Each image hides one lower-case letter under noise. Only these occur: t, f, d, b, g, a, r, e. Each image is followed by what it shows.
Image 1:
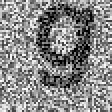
g
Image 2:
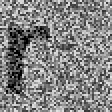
r
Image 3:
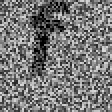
f
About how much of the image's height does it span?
two thirds
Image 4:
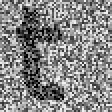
t
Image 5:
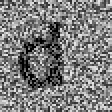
d
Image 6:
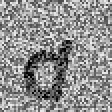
d
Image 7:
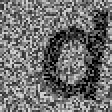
d
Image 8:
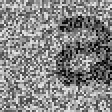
a
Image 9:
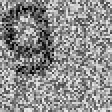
g
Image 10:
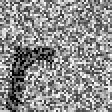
r
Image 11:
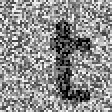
t
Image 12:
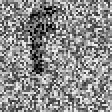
f
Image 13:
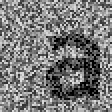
a
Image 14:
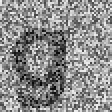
g
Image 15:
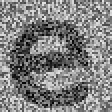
e
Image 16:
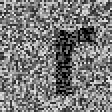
r
